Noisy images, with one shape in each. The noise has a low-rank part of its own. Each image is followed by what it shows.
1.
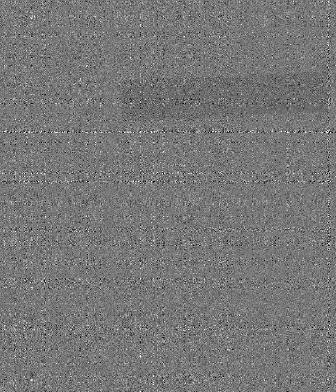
dark bar
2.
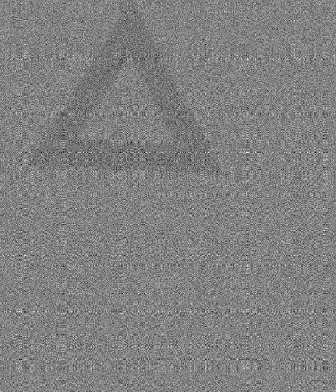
dark triangle frame
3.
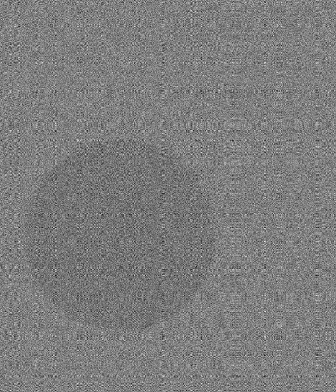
dark disc
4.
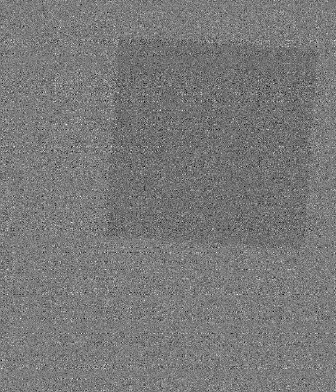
dark square
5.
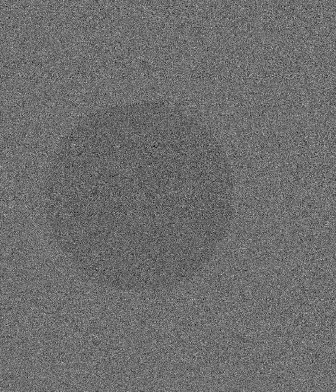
dark disc
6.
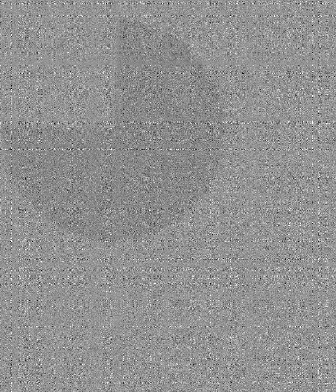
dark disc with a wedge cut out
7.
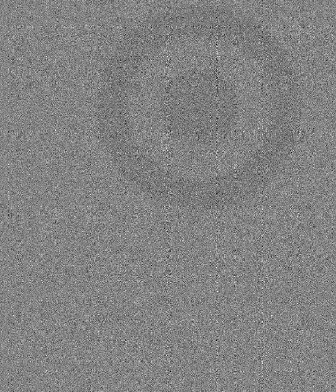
dark bullseye
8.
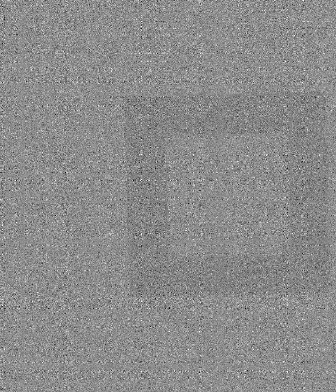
dark square frame
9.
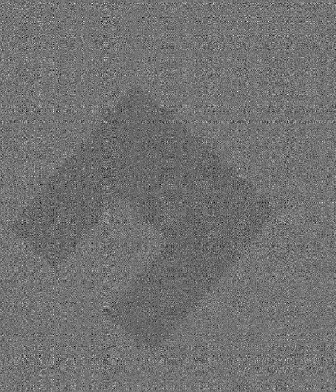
dark square with a notch
